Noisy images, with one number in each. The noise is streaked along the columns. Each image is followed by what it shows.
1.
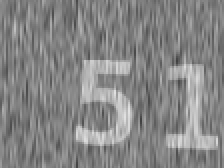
51
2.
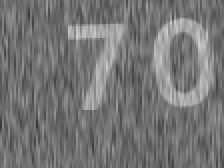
70
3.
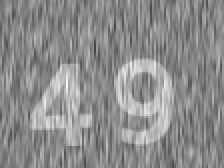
49
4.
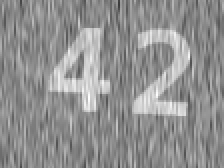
42
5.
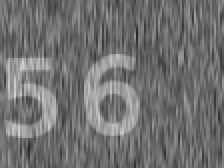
56
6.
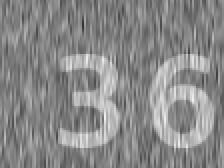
36
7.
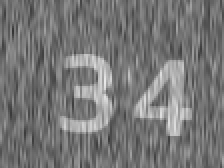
34
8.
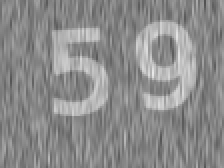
59
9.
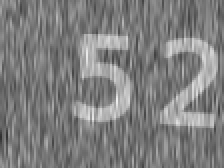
52
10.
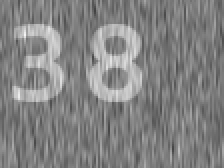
38
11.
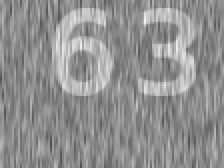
63
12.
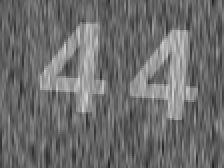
44
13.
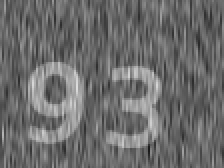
93
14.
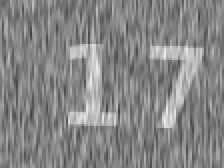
17
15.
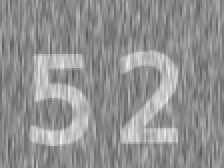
52
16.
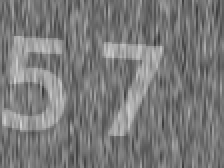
57
